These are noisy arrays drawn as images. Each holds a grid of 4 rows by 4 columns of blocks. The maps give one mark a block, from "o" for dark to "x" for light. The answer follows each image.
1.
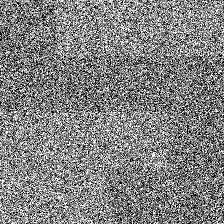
o x x x
o o o o
x x x o
x x o o
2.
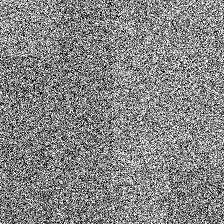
x o x x
o o x x
o o x x
o o x o
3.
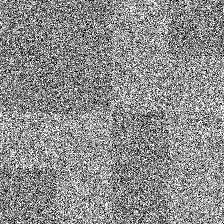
o o x o
o o x x
x x o x
o x o x
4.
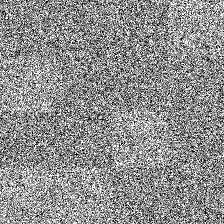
o o o x
x o o o
o o x o
x x o o
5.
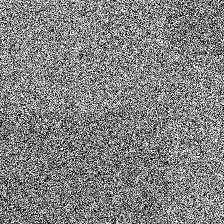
x x x o
x x x x
o o o x
o o o x
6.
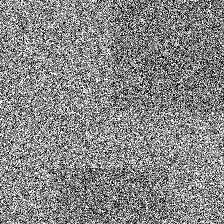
x x o o
x x o o
x x x x
x o o x
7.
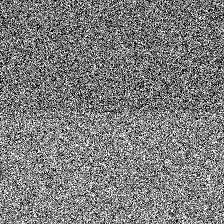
o o o o
o o o o
x x x x
x x x x
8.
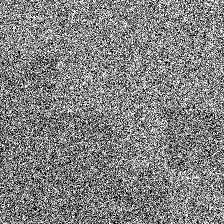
x x x x
o x x x
o o x o
o o o x
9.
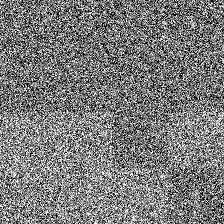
o o o o
o o o o
x x o x
x x x o
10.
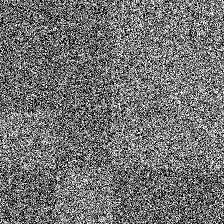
o o x x
o o x x
x o x x
o x o o
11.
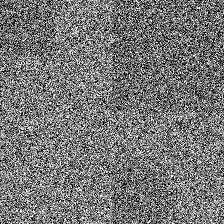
o x o o
x x o o
x x x x
x x o x
